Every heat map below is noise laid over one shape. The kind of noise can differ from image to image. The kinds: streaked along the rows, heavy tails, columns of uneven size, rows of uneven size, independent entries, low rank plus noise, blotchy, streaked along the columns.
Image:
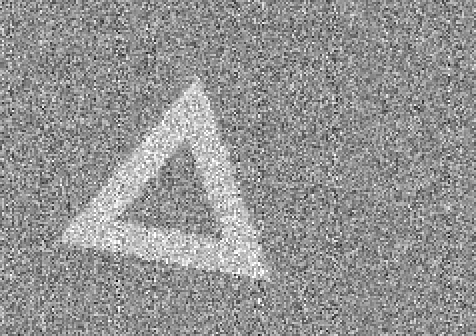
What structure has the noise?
columns of uneven size
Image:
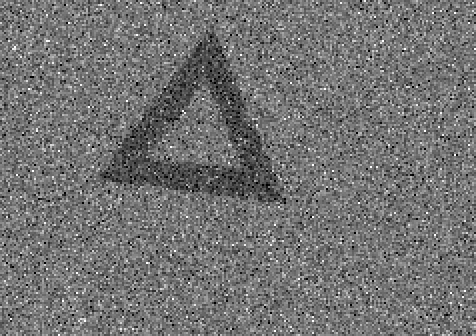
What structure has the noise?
heavy tails
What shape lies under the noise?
triangle frame
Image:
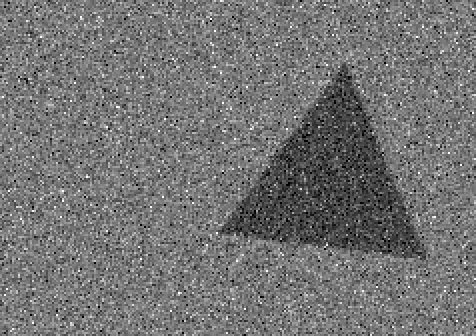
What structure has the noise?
heavy tails
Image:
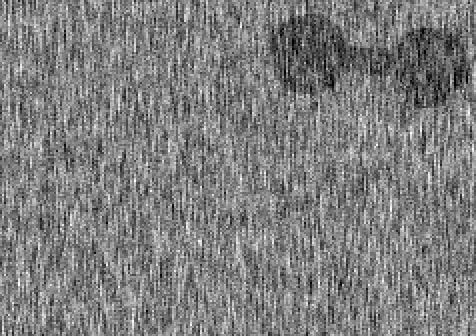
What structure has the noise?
streaked along the columns
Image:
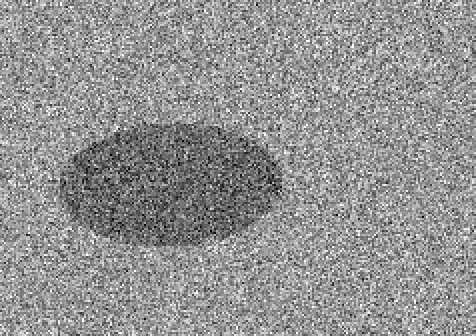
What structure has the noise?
low rank plus noise
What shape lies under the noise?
ellipse
